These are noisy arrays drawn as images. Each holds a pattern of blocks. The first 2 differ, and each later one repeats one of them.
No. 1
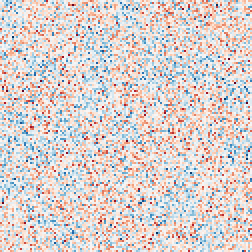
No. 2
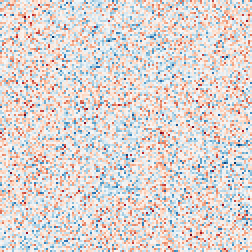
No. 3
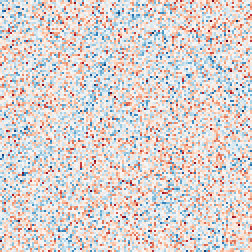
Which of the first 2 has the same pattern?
1
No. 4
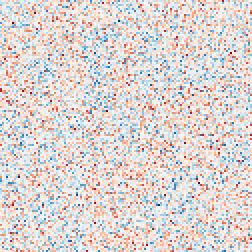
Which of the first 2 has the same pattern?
1
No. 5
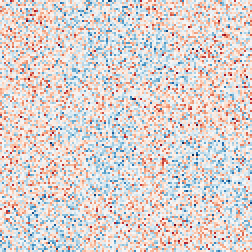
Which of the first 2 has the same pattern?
2
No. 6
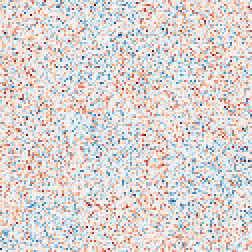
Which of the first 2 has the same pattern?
2
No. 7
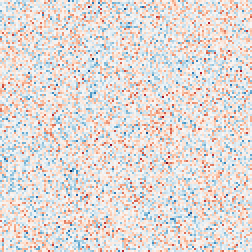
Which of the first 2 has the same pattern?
1
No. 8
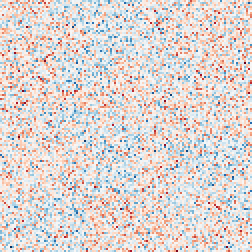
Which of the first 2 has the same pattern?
2
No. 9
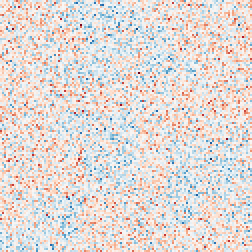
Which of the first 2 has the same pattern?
2
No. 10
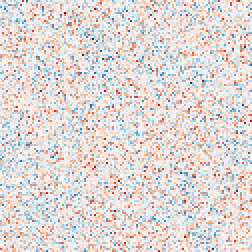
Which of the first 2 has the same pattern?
1
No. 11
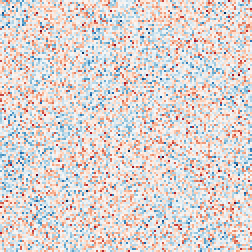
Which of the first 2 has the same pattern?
1
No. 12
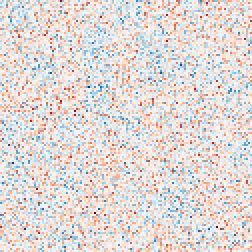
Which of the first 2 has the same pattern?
1
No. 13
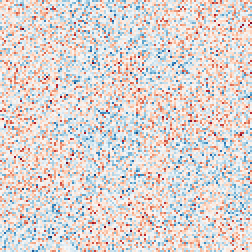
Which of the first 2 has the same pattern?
2
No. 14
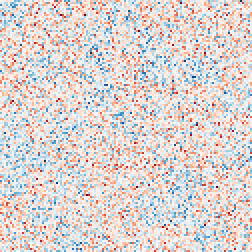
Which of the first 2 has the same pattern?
1
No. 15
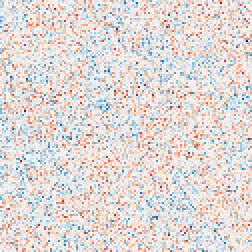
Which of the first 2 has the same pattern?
1
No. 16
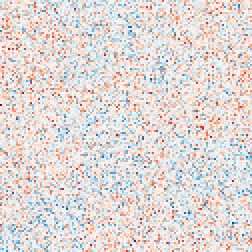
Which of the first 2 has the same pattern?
2
